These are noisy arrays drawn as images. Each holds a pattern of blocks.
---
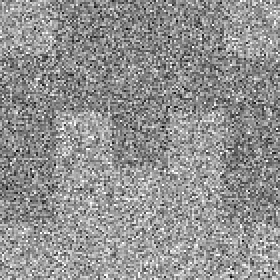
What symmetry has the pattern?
left and right mirror each other
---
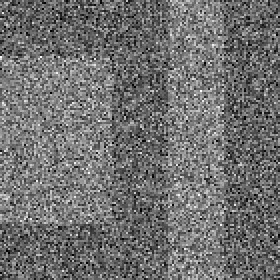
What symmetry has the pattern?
top and bottom mirror each other
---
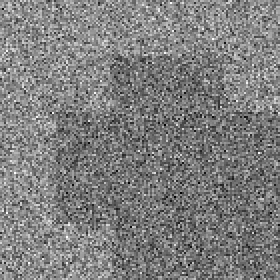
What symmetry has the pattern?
mirrored about the diagonal from the top left
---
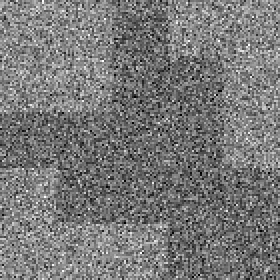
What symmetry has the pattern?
mirrored about the diagonal from the top left
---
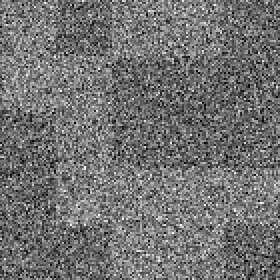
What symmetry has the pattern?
no symmetry
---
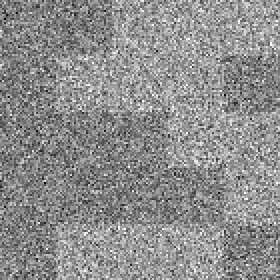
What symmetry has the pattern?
no symmetry
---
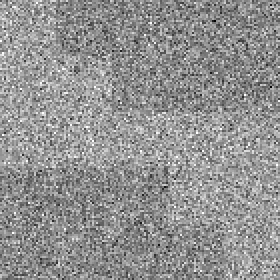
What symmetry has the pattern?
the same after a half turn
